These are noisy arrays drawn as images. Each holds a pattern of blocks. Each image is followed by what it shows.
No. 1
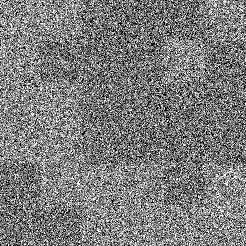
mirrored about the diagonal from the bottom left
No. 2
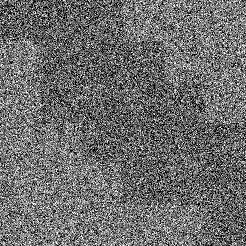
mirrored about the diagonal from the bottom left
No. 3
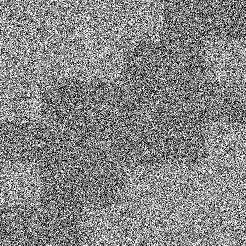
the same after a half turn
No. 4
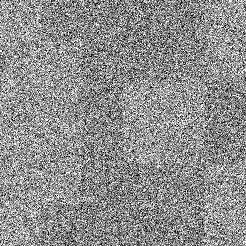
top and bottom mirror each other
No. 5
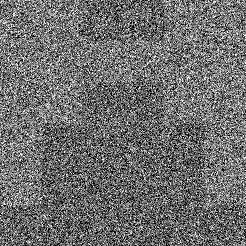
left and right mirror each other
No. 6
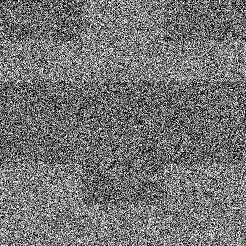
left and right mirror each other
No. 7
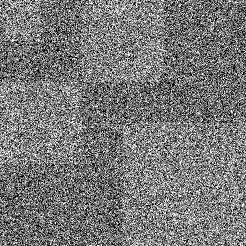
mirrored about the diagonal from the top left
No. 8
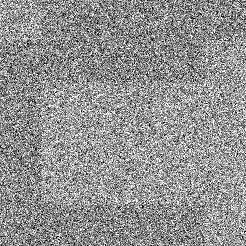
no symmetry
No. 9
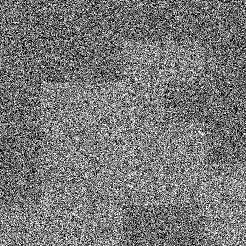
no symmetry
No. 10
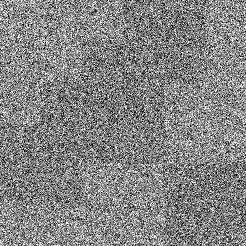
mirrored about the diagonal from the top left
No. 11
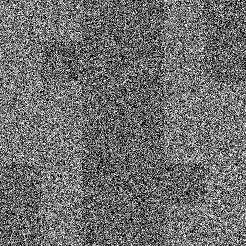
the same after a half turn
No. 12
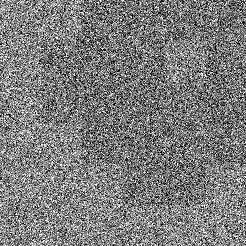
mirrored about the diagonal from the bottom left
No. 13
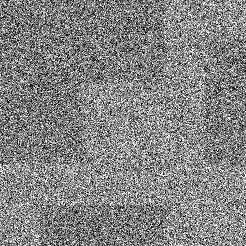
mirrored about the diagonal from the top left
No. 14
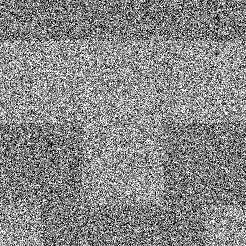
left and right mirror each other
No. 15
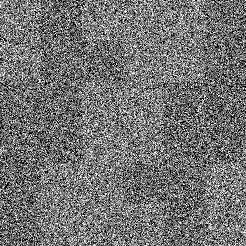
the same after a half turn
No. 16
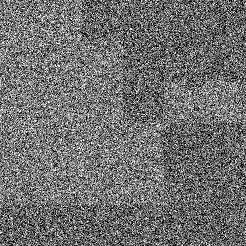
no symmetry
